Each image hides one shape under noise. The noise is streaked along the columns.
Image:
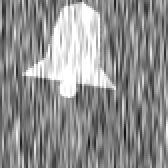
bell
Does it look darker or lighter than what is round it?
lighter
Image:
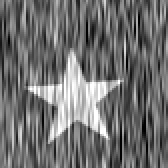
star
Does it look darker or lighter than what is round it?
lighter
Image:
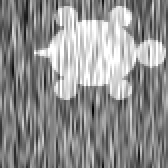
turtle
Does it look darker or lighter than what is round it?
lighter
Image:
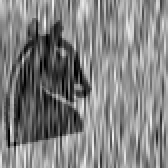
chess knight
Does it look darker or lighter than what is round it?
darker
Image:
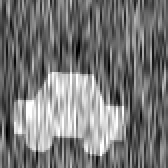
car
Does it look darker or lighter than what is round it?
lighter
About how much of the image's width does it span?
two thirds
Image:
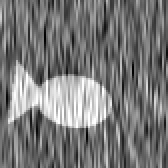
fish
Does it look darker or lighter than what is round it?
lighter
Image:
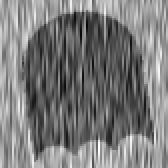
ghost
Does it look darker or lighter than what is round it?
darker
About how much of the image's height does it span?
nearly all
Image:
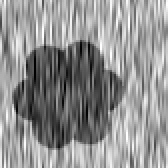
flower
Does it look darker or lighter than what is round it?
darker
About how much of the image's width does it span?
two thirds
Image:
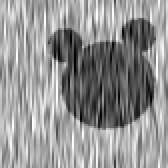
bear's head
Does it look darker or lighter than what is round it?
darker
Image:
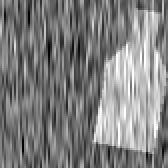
bottle
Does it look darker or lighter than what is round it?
lighter
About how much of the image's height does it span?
nearly all
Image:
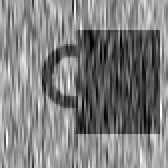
cup
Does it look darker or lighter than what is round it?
darker
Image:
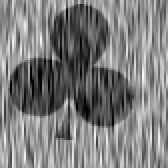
club
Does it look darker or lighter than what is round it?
darker
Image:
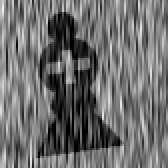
chess bishop
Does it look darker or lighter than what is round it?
darker
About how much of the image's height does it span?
nearly all
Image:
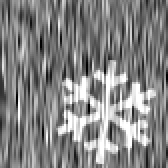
snowflake
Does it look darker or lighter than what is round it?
lighter
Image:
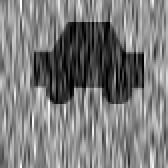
car
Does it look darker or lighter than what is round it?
darker
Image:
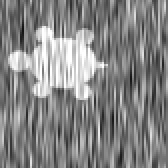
turtle
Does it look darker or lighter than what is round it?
lighter
